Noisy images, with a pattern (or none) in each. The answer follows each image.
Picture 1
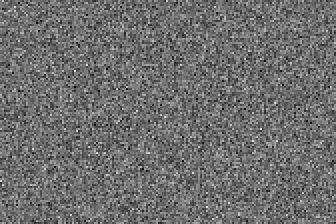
only noise
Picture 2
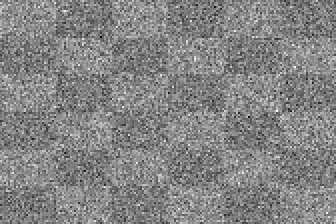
a checkerboard
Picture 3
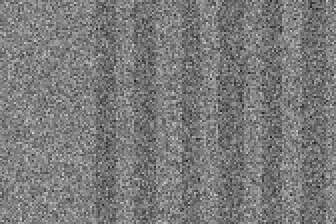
bands of columns
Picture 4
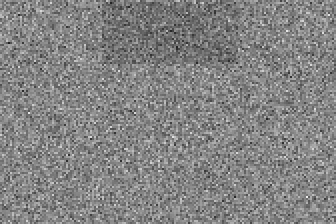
one block
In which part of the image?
top middle
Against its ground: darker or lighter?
darker
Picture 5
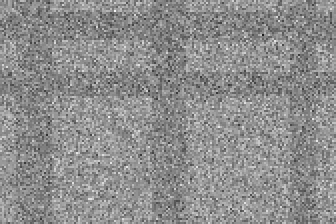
bands of rows crossing bands of columns
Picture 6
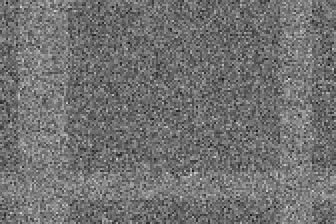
bands of rows crossing bands of columns
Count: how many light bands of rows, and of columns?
1 and 2
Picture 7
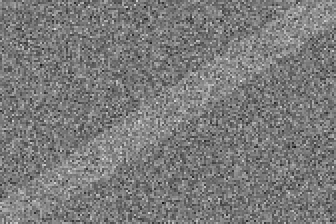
a diagonal band
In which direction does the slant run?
bottom left to top right
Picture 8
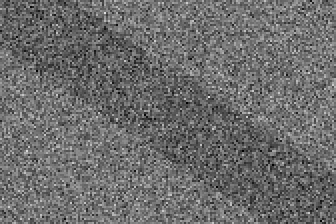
a diagonal band
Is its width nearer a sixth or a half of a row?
a half
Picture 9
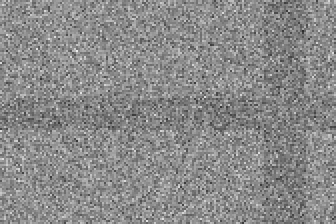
bands of rows crossing bands of columns
